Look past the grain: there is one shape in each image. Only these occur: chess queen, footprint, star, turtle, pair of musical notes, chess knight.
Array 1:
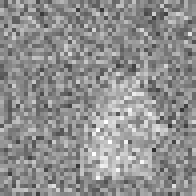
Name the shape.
chess knight
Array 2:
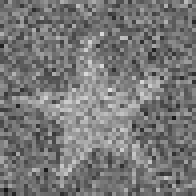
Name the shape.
star
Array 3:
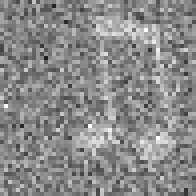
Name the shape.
pair of musical notes
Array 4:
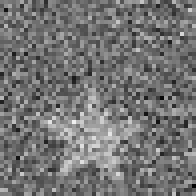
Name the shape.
star
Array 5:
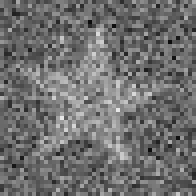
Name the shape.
star
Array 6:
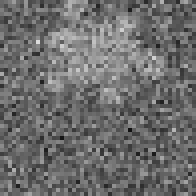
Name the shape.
turtle
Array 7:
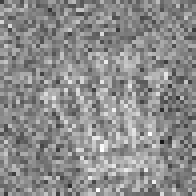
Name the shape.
chess queen
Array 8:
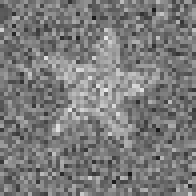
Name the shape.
star
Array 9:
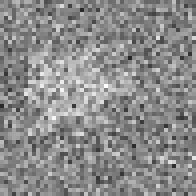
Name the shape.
turtle
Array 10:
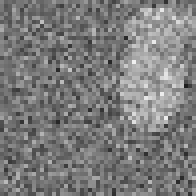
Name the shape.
footprint
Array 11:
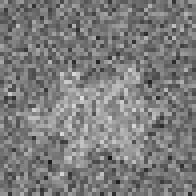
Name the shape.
turtle
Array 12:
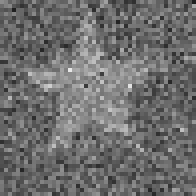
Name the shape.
star
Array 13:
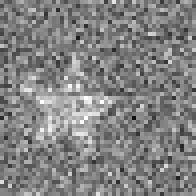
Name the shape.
star
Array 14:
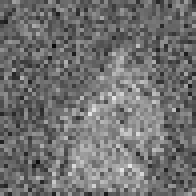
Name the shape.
chess knight
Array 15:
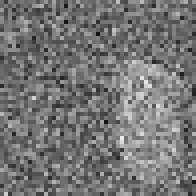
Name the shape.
footprint
